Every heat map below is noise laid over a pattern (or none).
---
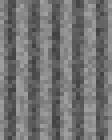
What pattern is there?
vertical stripes
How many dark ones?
5
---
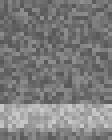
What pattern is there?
one horizontal stripe
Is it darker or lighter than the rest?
lighter
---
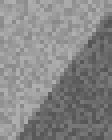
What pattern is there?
a sharp edge
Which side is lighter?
top left
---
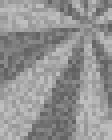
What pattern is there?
spokes from one point
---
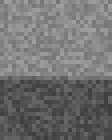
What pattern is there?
a sharp edge
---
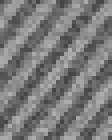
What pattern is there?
diagonal stripes
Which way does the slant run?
bottom left to top right
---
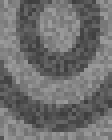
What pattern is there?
rings round one point
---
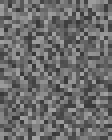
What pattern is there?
only noise
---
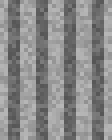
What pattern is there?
vertical stripes
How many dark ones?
4
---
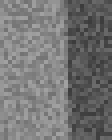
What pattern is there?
a sharp edge
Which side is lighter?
left
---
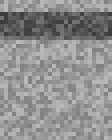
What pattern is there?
one horizontal stripe
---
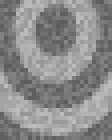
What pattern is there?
rings round one point
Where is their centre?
top middle
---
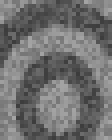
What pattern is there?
rings round one point
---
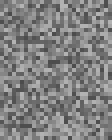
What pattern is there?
only noise
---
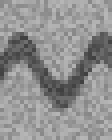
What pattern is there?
a wavy band
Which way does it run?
left to right
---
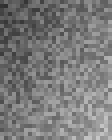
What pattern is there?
a smooth slope
